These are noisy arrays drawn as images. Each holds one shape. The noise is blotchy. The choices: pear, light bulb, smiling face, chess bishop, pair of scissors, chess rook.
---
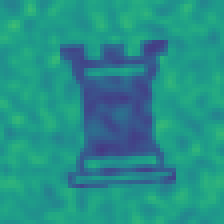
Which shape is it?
chess rook
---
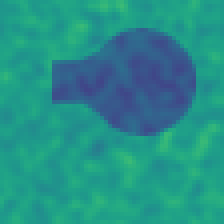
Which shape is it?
light bulb
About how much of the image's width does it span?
two thirds
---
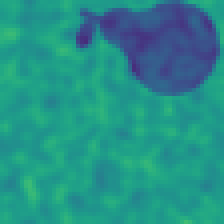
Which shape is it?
pear
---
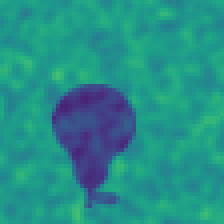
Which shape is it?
pear
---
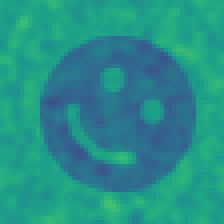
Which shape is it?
smiling face
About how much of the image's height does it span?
two thirds
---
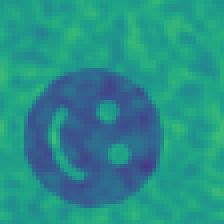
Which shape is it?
smiling face
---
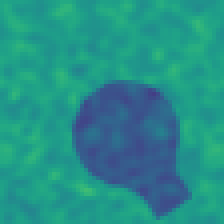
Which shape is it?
light bulb
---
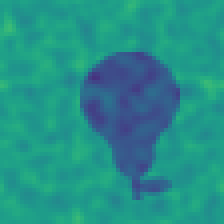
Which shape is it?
pear
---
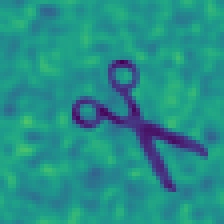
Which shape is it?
pair of scissors
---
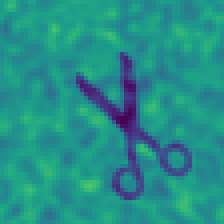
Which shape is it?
pair of scissors
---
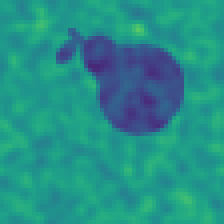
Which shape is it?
pear
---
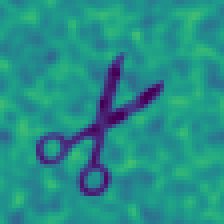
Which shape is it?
pair of scissors
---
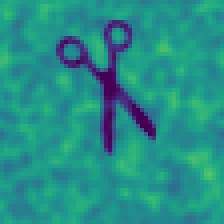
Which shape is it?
pair of scissors
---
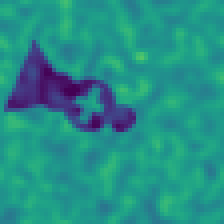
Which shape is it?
chess bishop
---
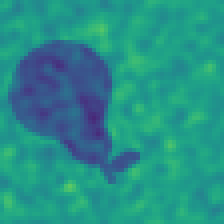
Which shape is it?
pear
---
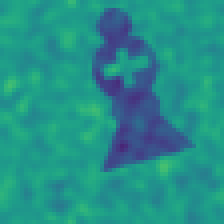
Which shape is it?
chess bishop
